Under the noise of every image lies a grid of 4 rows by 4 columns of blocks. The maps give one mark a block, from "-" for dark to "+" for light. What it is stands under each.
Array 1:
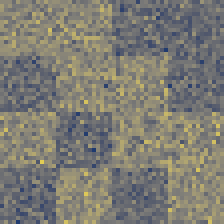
+ + - -
- + + -
+ - + +
- + - +
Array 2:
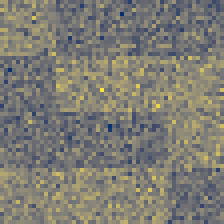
+ - - -
- + + +
- - - +
+ + + -
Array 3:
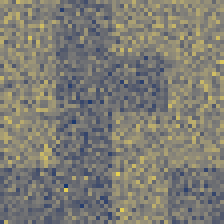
+ - + +
+ - - +
+ - + +
- - + -
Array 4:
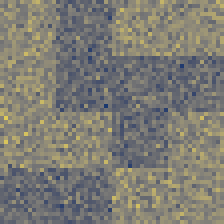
+ - + +
+ - - -
+ + - +
- - + +
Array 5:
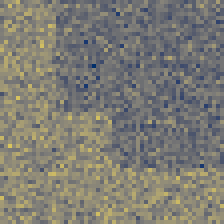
+ - - -
+ - - -
+ + - -
+ + + +
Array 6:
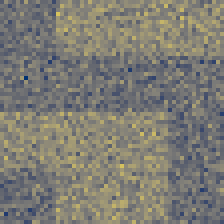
- + + +
- - - -
+ + + -
- + + -
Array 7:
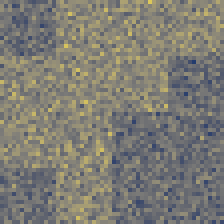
- + + +
+ + + -
+ + - -
- + - -
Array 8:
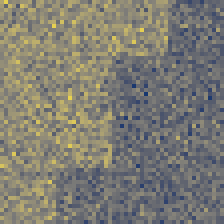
+ + + -
+ + - -
+ + - -
+ - - -
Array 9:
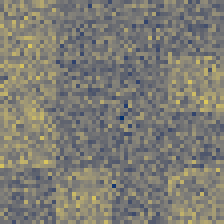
+ - - -
+ - - +
+ - - -
- + - +
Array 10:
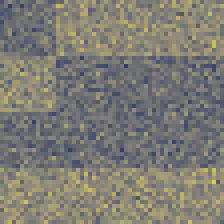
- + + +
+ - - -
- - - -
+ + + +
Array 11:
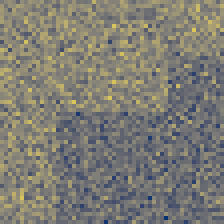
+ + + +
+ + + -
+ - - -
+ - - -
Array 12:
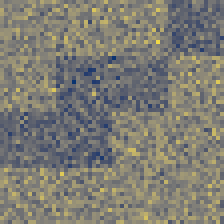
+ + + -
+ - - +
- - + +
+ + + +
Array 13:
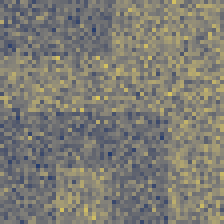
- - + +
+ + + +
- - - +
- + - +
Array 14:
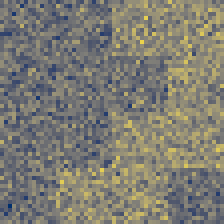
- - + +
- - - +
- - + +
- + + -
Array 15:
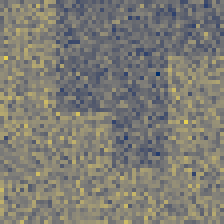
+ - - -
+ - - +
+ + - +
+ + + +
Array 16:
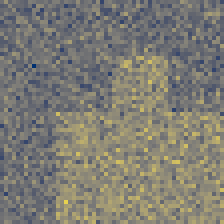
- - - -
- - + -
- + + +
- + + +
